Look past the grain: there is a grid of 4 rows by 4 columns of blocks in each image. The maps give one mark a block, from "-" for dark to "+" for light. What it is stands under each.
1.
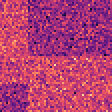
+ - - -
+ - - -
+ + + +
- + + +
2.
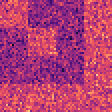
+ - - +
- + - +
- - - +
+ + + +
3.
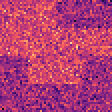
+ + - -
+ + + +
- + + -
- - - -
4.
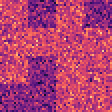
+ - + -
+ + + +
+ - + +
- - + +
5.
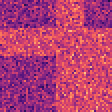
- - + -
+ + + +
- - + +
- - + +
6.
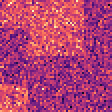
+ + + -
- + + -
- - - -
+ - - -
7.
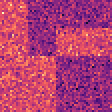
+ - - -
+ - + +
+ + - -
+ + - -
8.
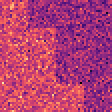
+ - - -
+ + - -
+ + - -
+ + + -
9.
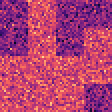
- + - -
- + - +
+ + + +
+ + + -
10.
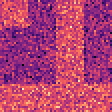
+ - + -
- - + -
- - + -
+ + + +
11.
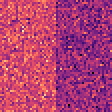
+ + - -
+ + - -
+ + - -
+ + - -
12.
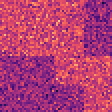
+ + + -
+ + + -
- - + +
- - - +
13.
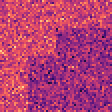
+ + + +
+ + - -
+ - - -
+ - - -
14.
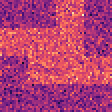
- - + -
+ + + -
- + + +
- - - -
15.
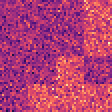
- - - +
- - - +
- - + -
- + + +
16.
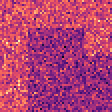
+ + + +
+ - - +
+ - - -
+ - - -
